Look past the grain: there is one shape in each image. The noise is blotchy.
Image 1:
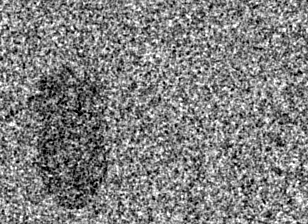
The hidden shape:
footprint
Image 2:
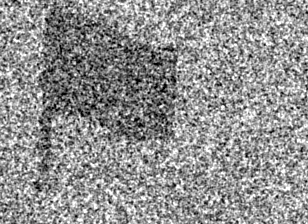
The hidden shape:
flag
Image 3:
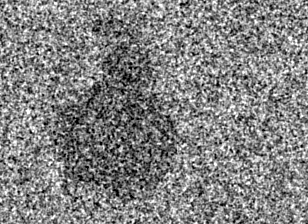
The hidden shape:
pear
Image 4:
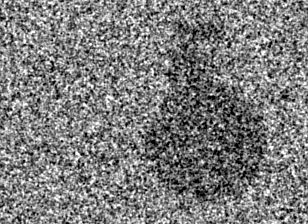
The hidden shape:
pear
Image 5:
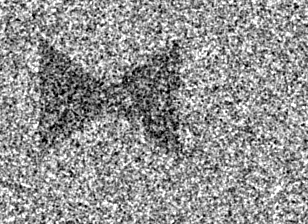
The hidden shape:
bow tie
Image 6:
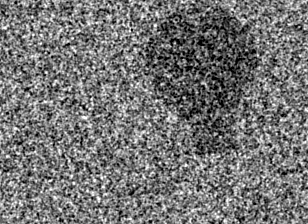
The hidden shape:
light bulb
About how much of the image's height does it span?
two thirds
